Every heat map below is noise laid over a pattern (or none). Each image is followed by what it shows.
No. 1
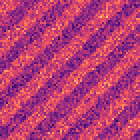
diagonal stripes
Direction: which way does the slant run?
bottom left to top right
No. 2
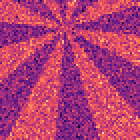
spokes from one point
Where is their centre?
top middle
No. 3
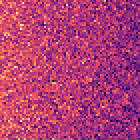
a smooth slope
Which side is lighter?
left
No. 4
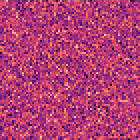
only noise
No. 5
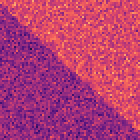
a sharp edge
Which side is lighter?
top right
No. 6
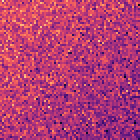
a smooth slope
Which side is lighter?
top left
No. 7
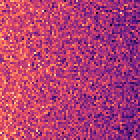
a smooth slope
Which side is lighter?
left
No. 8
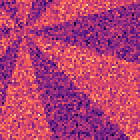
spokes from one point
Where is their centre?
top left
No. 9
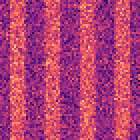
vertical stripes
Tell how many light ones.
4
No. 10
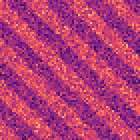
diagonal stripes
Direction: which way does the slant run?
top left to bottom right
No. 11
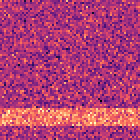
one horizontal stripe
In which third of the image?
bottom
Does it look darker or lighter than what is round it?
lighter
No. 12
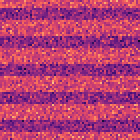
horizontal stripes
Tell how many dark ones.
5
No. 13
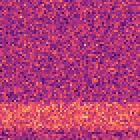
one horizontal stripe
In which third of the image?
bottom
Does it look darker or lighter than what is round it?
lighter
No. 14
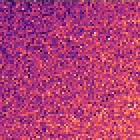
a smooth slope
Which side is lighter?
bottom right
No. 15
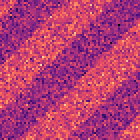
diagonal stripes
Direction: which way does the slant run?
bottom left to top right
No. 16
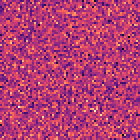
only noise
